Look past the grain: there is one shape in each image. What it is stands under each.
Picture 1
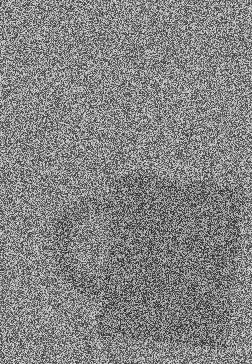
cup
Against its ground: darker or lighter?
darker
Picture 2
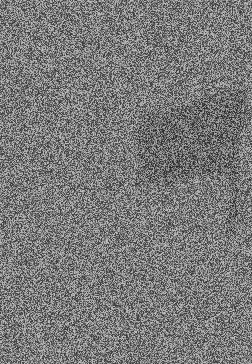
flag
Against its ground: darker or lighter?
darker
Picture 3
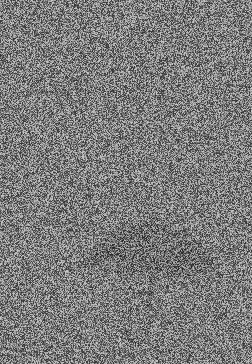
umbrella
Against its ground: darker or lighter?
darker
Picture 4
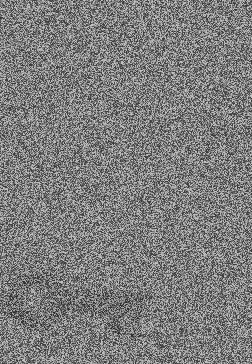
key
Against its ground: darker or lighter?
darker
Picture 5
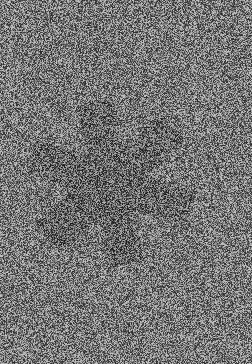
asterisk
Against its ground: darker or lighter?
darker
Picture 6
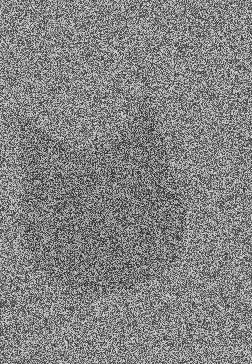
cat's head
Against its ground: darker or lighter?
darker
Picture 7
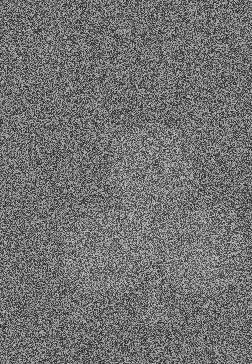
club
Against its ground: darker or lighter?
lighter
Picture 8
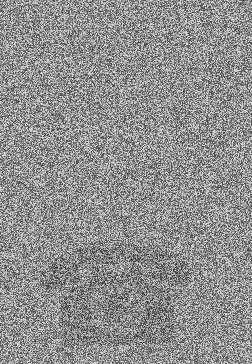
telephone
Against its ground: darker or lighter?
darker
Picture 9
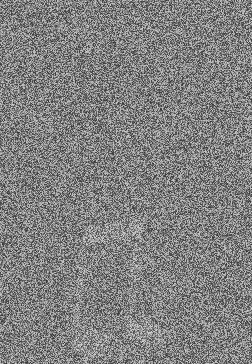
pair of musical notes
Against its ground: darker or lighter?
lighter
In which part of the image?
bottom middle
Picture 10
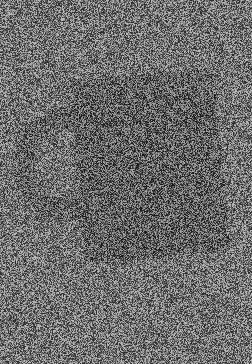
cup
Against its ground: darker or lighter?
darker
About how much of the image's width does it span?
nearly all
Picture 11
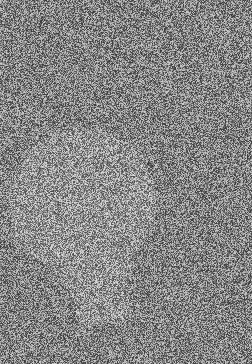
light bulb
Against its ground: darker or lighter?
lighter
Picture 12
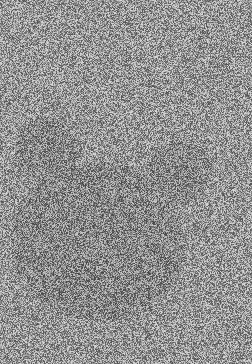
bear's head
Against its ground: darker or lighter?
darker
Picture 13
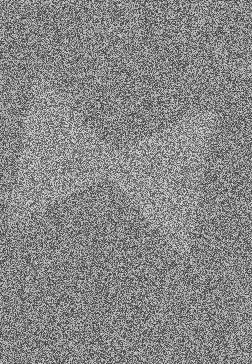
bow tie
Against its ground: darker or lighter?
lighter
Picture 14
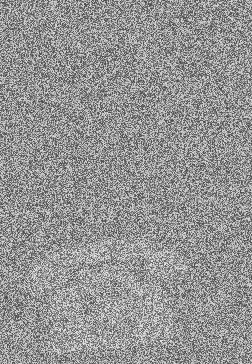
telephone
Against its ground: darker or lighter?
lighter
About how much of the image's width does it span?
two thirds
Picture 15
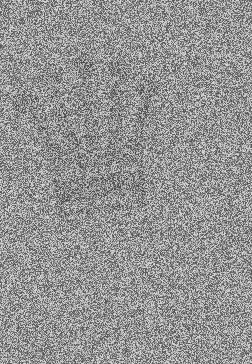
chess queen
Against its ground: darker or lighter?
darker
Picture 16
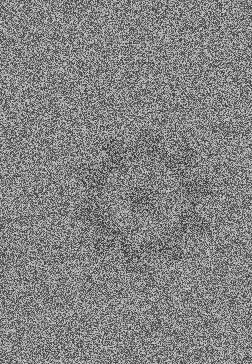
gear
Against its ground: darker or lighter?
darker
